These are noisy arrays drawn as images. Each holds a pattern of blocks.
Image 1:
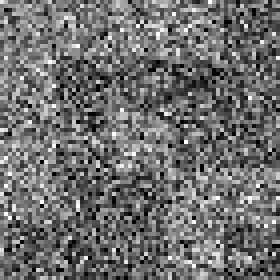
mirrored about the diagonal from the top left
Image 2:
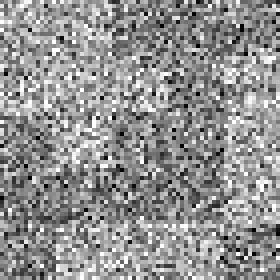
mirrored about the diagonal from the top left
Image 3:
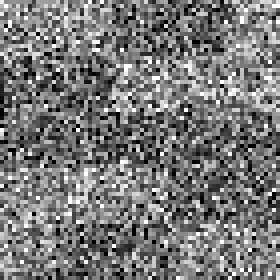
the same after a half turn
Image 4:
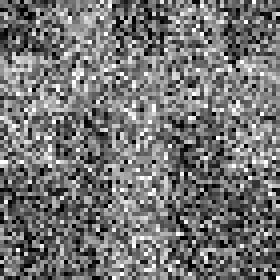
left and right mirror each other
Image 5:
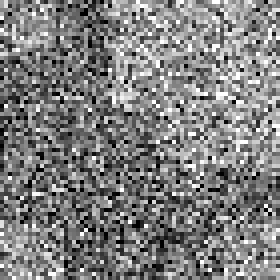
mirrored about the diagonal from the bottom left
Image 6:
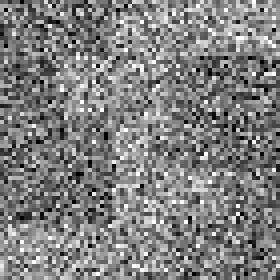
the same after a half turn
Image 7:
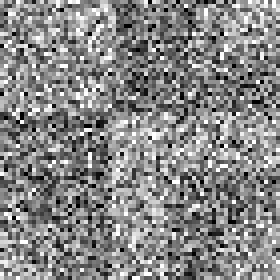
mirrored about the diagonal from the top left
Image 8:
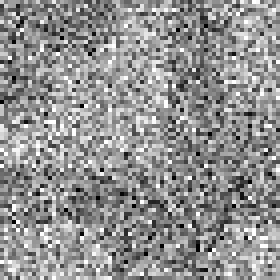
mirrored about the diagonal from the top left
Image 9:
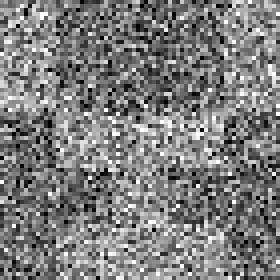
left and right mirror each other
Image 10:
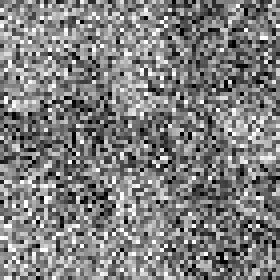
top and bottom mirror each other
